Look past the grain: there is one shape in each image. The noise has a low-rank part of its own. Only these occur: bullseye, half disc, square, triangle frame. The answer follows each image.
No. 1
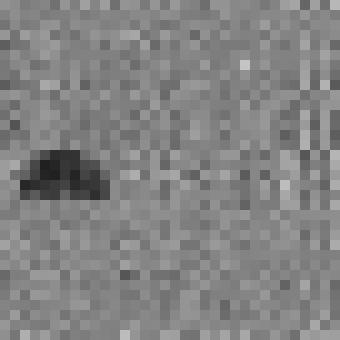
half disc
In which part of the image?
middle left
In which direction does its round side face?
up
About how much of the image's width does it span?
a quarter
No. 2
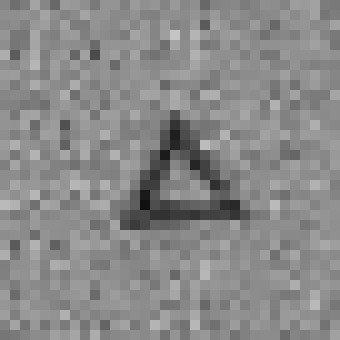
triangle frame
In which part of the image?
centre
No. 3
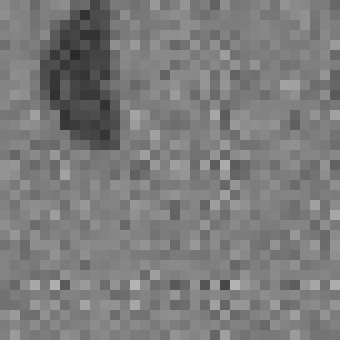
half disc
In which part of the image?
top left
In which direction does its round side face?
left
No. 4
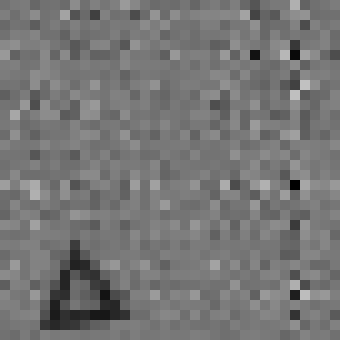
triangle frame
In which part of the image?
bottom left
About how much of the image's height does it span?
a quarter
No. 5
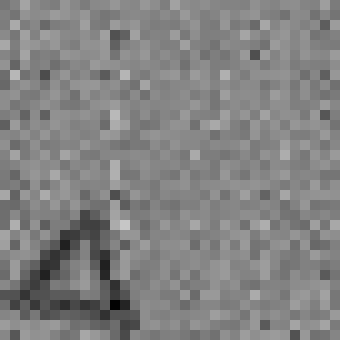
triangle frame
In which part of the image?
bottom left
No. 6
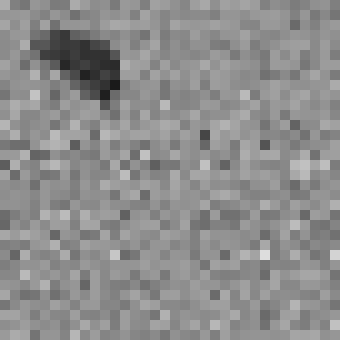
half disc
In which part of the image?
top left
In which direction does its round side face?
up and right
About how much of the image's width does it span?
a quarter
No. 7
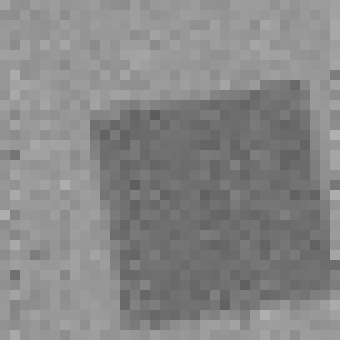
square
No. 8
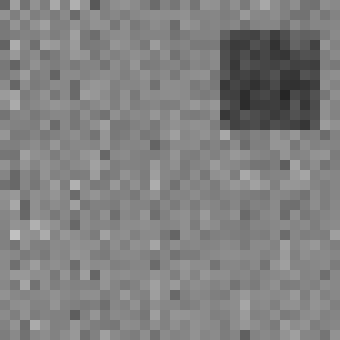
square
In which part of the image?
top right
